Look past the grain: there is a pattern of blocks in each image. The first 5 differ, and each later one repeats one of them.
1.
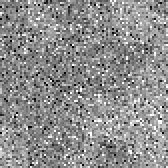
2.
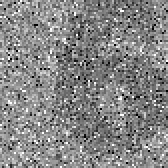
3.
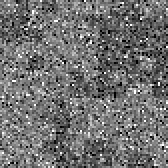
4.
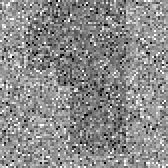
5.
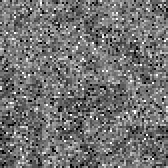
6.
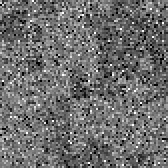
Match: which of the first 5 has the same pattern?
3
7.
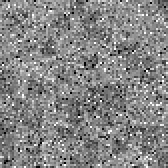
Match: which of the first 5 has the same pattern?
5
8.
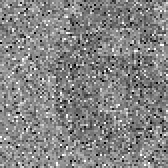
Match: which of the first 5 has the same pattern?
2
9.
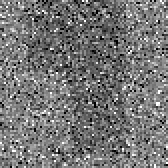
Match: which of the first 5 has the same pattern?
4
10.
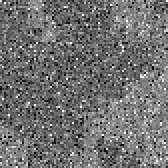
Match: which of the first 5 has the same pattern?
1
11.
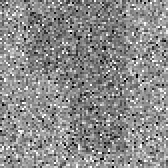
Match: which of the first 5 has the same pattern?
4
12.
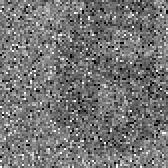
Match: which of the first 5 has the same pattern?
2
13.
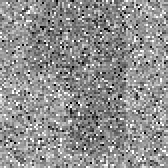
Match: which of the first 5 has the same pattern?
4
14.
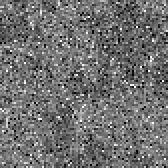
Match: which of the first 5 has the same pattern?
3
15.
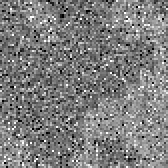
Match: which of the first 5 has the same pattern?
1
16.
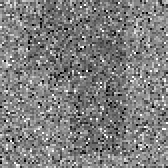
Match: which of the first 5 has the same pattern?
4
